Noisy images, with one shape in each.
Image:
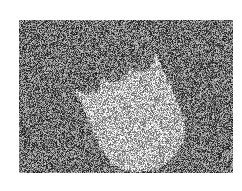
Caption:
light ghost
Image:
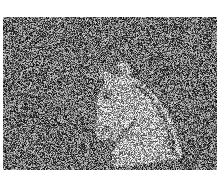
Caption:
light chess knight
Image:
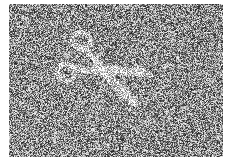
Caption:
light pair of scissors
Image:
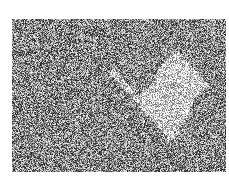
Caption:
light flag
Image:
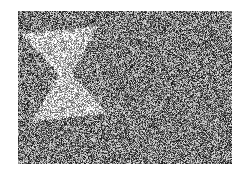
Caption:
light bow tie
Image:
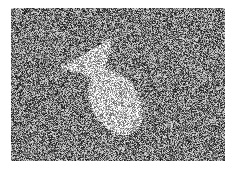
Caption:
light fish
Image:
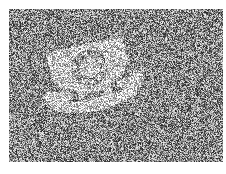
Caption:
light telephone
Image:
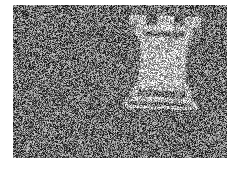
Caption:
light chess rook
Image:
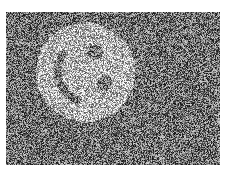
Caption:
light smiling face
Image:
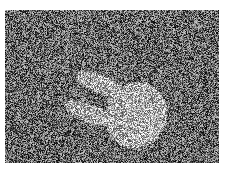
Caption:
light rabbit's head
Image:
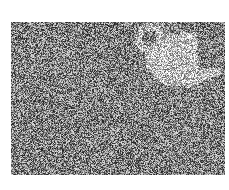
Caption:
light teapot, top right
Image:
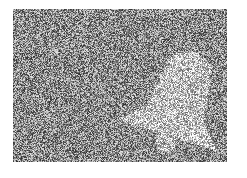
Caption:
light bell
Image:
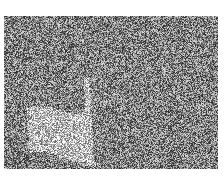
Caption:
light flag
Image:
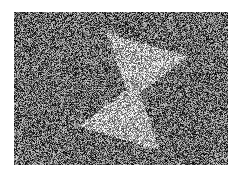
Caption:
light bow tie
